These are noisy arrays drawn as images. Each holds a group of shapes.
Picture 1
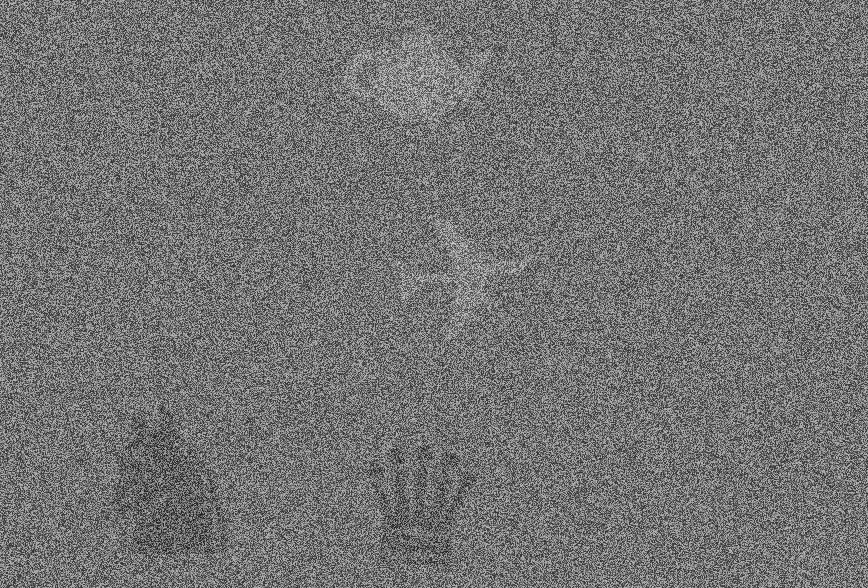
top middle: light teapot; centre: light airplane; bottom left: dark chess knight; bottom middle: dark chess queen
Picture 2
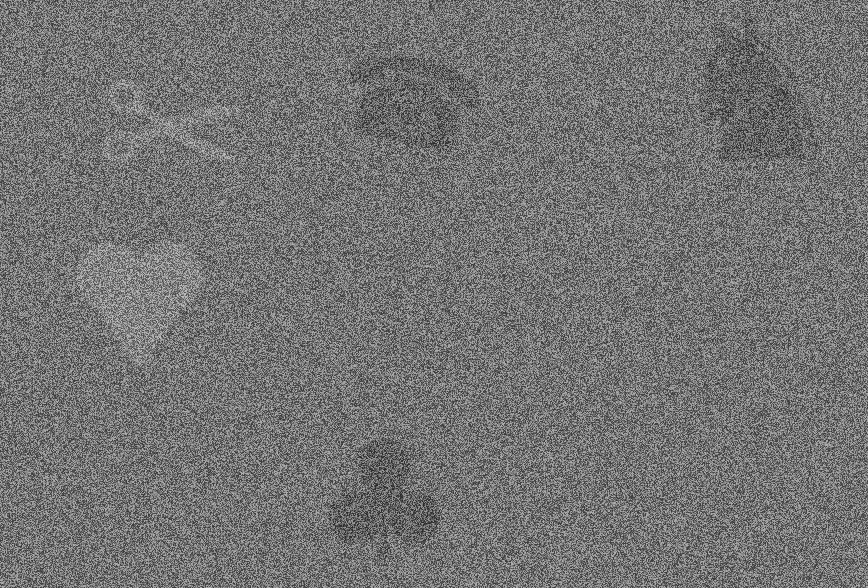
top left: light pair of scissors; top middle: dark telephone; top right: dark chess knight; middle left: light heart; bottom middle: dark club
